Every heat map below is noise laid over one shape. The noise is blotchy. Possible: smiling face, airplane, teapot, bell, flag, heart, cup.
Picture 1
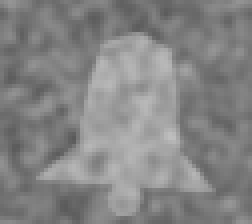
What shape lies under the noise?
bell
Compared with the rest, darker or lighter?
lighter
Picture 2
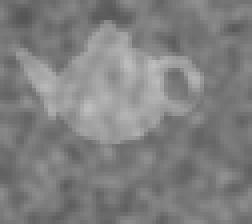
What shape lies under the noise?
teapot
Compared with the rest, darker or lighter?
lighter
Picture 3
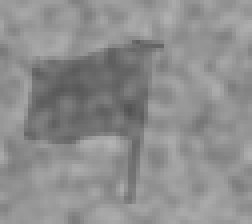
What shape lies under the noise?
flag
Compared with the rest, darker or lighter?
darker
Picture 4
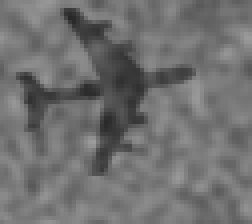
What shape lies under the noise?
airplane
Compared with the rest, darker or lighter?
darker
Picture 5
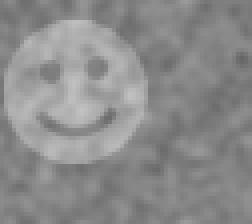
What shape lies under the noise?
smiling face
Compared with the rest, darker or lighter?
lighter
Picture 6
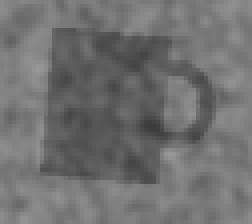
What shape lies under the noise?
cup
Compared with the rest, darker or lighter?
darker
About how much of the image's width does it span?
two thirds
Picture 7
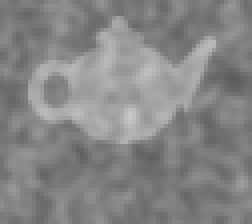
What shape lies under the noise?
teapot
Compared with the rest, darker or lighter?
lighter
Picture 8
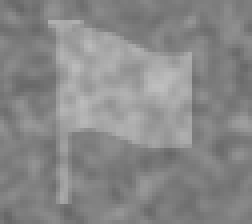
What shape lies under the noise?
flag
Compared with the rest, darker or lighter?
lighter
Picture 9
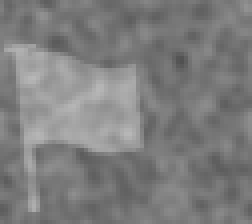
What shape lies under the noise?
flag
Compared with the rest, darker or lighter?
lighter
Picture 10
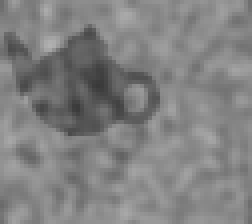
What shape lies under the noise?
teapot
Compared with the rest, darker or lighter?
darker
